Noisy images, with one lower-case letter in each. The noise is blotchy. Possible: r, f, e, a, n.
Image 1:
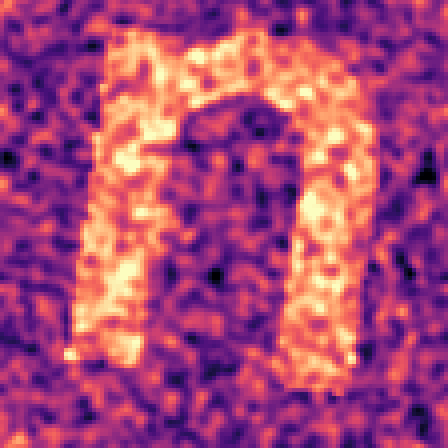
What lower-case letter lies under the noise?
n
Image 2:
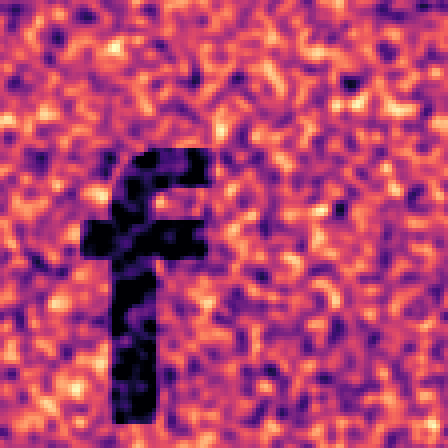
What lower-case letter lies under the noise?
f
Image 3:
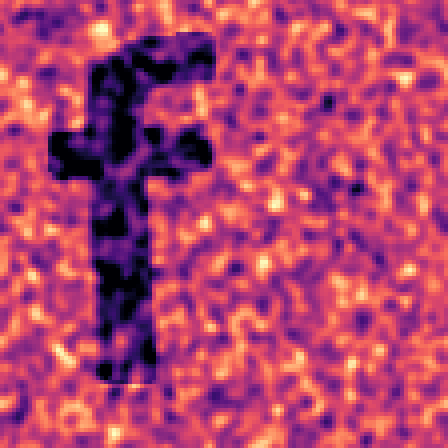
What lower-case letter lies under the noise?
f
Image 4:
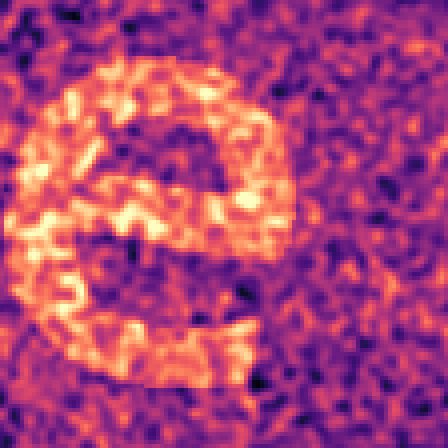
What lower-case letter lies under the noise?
e
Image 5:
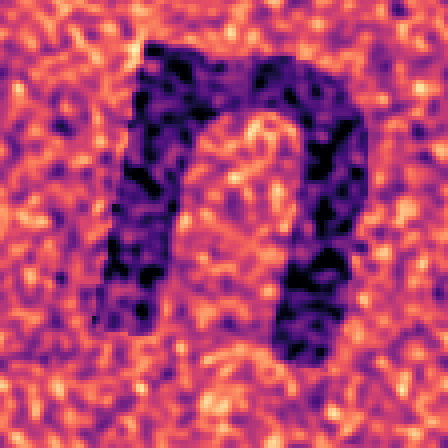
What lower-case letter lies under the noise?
n
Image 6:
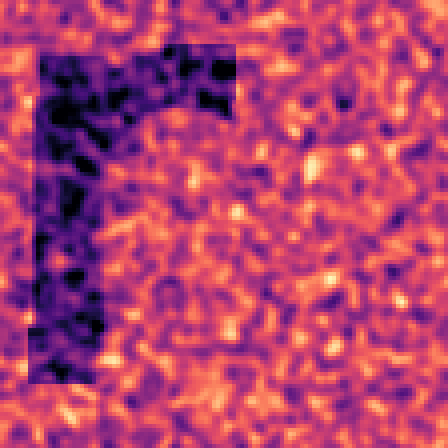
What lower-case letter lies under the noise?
r
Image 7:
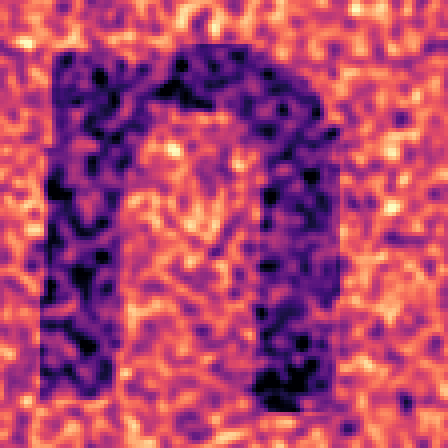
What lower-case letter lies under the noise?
n
